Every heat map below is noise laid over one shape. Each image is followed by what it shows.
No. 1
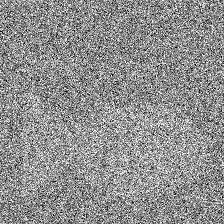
fish
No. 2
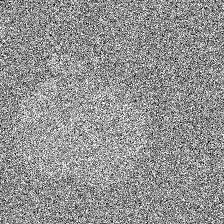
apple
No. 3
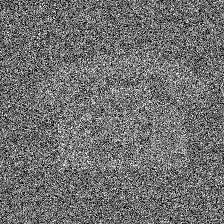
telephone
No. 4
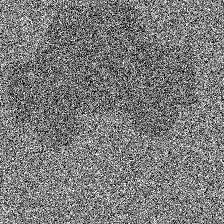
car
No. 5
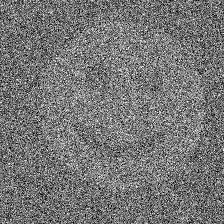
smiling face
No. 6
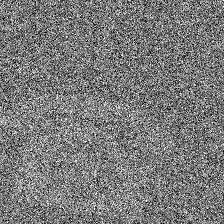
telephone
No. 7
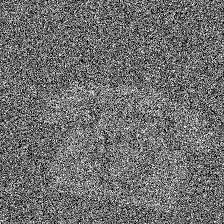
telephone
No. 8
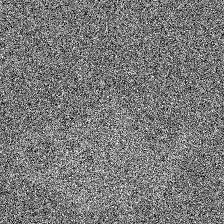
teapot
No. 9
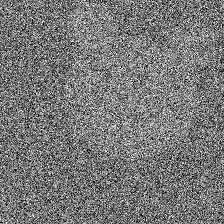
bear's head
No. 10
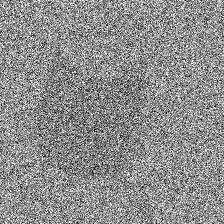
cat's head
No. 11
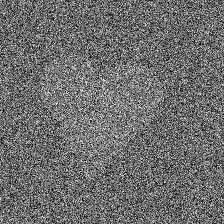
heart
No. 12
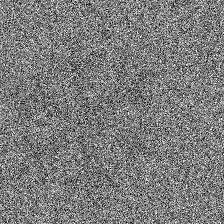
snowflake
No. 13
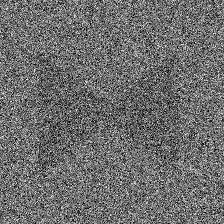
bow tie
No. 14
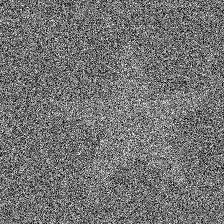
star
